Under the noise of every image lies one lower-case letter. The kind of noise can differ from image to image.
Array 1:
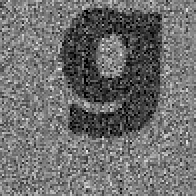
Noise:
columns of uneven size
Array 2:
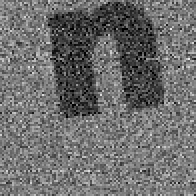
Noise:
rows of uneven size
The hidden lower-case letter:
n
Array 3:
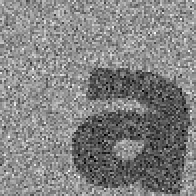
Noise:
independent entries
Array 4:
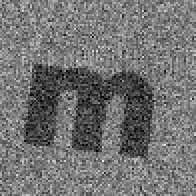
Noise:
low rank plus noise
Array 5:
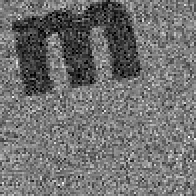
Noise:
low rank plus noise
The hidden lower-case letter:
m
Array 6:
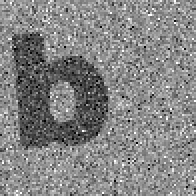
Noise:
heavy tails
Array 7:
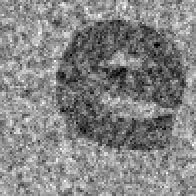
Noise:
blotchy
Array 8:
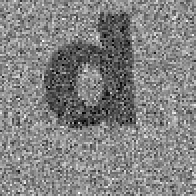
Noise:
low rank plus noise
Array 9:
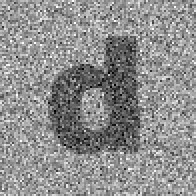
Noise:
independent entries
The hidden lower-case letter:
d
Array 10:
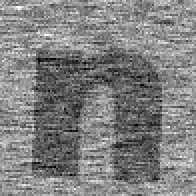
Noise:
streaked along the rows
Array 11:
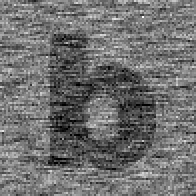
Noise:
streaked along the rows
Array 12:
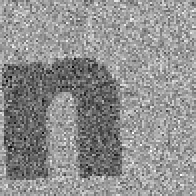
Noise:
low rank plus noise
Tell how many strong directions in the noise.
three or four
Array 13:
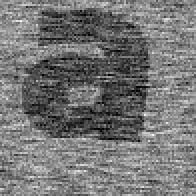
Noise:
streaked along the rows
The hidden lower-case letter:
a
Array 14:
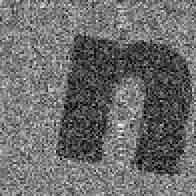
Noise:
low rank plus noise
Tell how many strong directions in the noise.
one
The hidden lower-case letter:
n
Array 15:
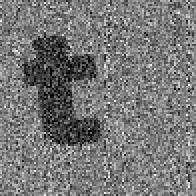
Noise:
columns of uneven size
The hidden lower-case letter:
t
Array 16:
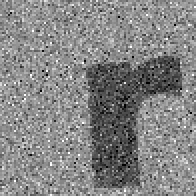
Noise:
heavy tails
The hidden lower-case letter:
r
